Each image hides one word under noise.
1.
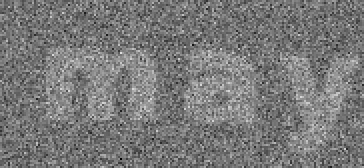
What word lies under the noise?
may
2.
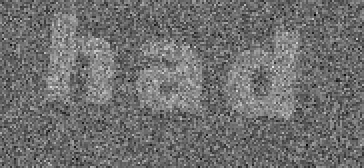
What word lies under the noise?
had
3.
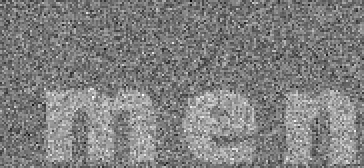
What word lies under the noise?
men
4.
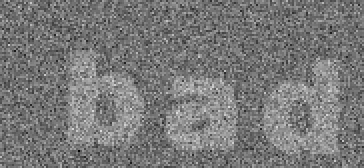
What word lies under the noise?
bad
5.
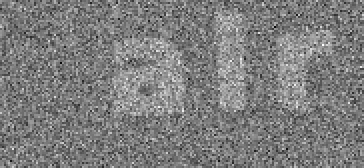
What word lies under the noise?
air
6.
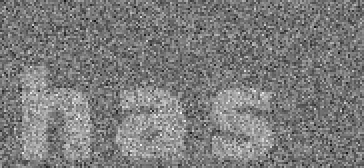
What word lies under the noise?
has
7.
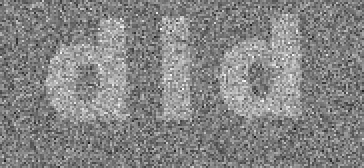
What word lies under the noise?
did
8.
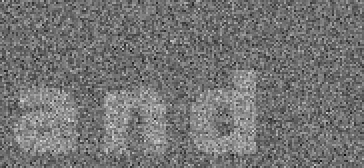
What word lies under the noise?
and
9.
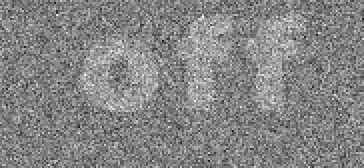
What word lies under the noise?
off
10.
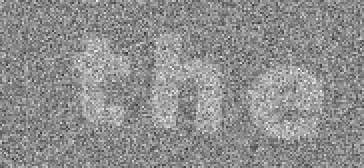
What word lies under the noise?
the
